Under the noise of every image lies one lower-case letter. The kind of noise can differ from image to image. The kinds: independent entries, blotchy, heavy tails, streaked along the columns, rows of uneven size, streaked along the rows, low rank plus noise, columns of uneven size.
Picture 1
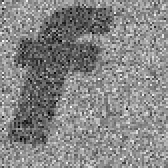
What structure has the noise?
low rank plus noise
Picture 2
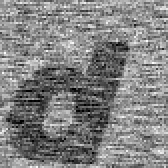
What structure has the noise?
streaked along the rows
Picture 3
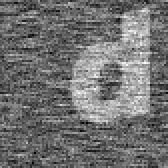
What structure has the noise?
streaked along the rows
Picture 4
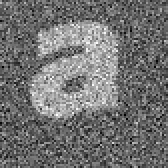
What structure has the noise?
low rank plus noise
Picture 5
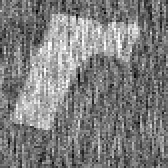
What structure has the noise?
streaked along the columns
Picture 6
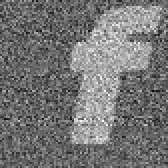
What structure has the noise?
rows of uneven size
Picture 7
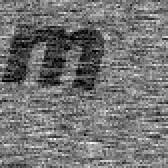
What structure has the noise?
streaked along the rows
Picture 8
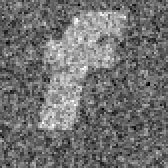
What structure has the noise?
blotchy
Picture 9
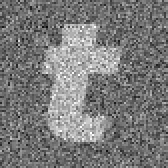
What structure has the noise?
low rank plus noise
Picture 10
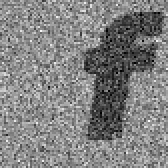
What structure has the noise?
independent entries
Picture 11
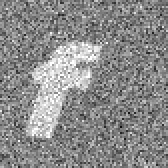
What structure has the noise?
independent entries
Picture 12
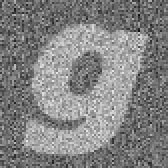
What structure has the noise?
columns of uneven size
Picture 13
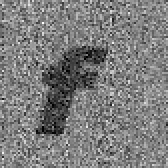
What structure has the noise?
columns of uneven size
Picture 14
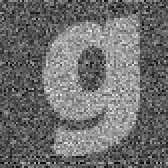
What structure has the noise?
rows of uneven size
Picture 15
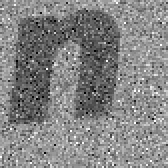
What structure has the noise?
heavy tails
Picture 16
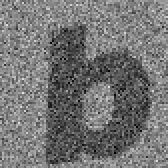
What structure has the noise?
independent entries
